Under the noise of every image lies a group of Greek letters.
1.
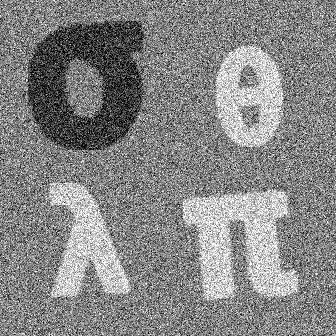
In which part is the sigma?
top left
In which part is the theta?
top right
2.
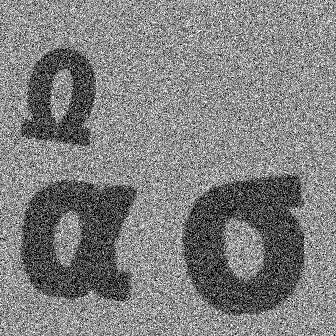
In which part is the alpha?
bottom left
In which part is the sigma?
bottom right
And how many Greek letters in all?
3
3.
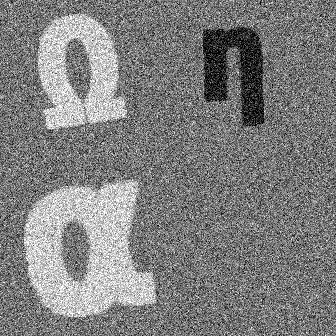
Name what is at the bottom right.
nothing
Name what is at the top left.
omega
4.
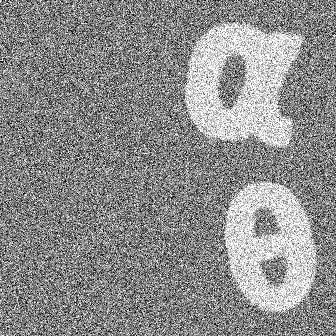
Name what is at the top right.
alpha
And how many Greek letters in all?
2
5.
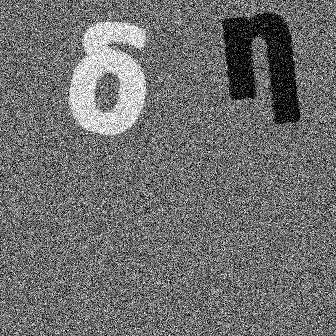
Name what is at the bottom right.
nothing
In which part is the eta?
top right
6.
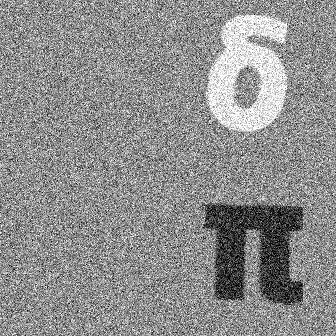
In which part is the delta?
top right
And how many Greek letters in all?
2
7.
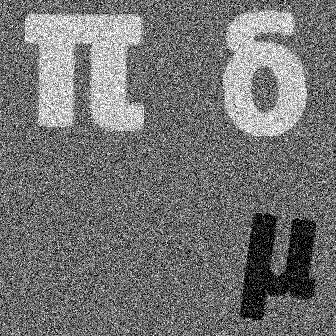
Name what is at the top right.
delta
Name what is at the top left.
pi
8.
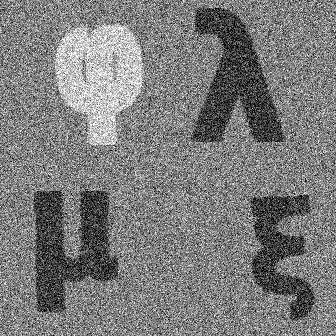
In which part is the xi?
bottom right
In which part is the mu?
bottom left
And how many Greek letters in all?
4
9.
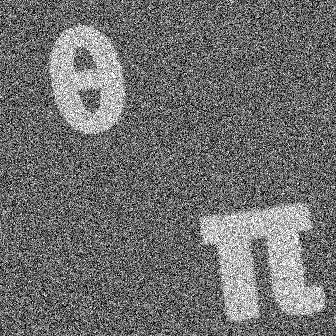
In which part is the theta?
top left
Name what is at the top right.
nothing
